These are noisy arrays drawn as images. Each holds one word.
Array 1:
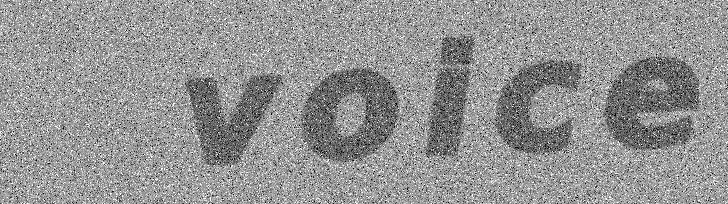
voice
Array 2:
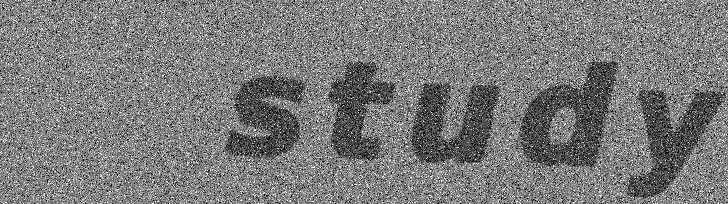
study
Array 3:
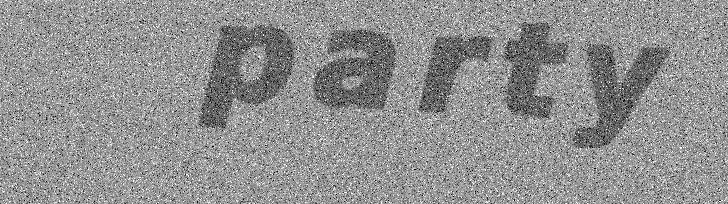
party
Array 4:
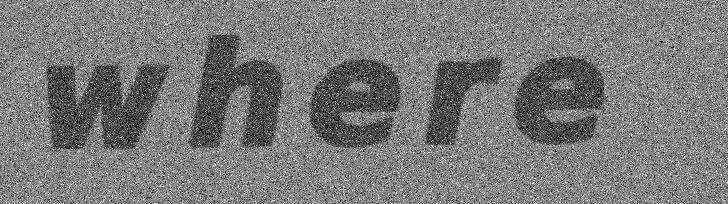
where
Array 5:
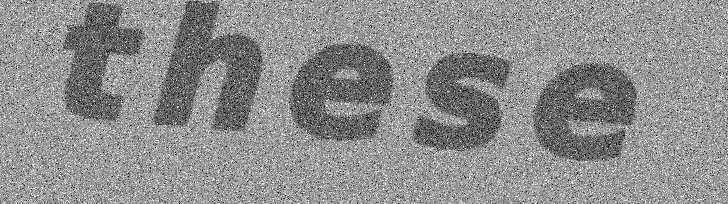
these
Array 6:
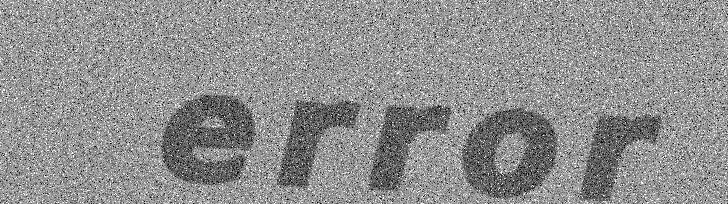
error
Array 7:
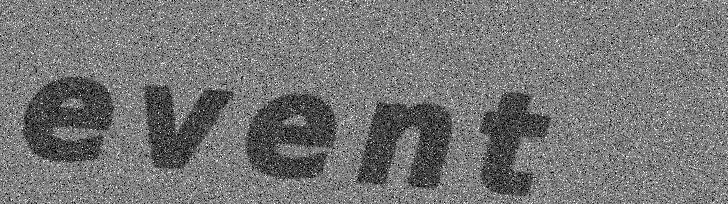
event
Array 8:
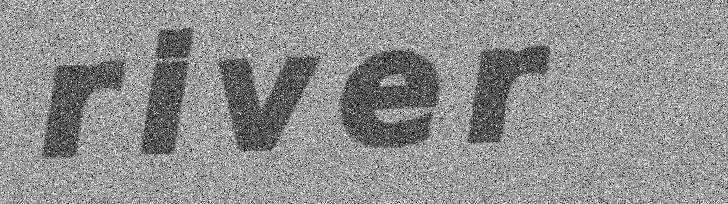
river
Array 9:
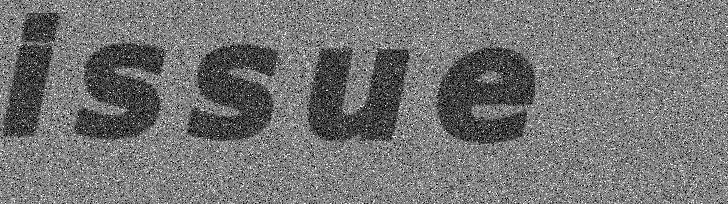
issue
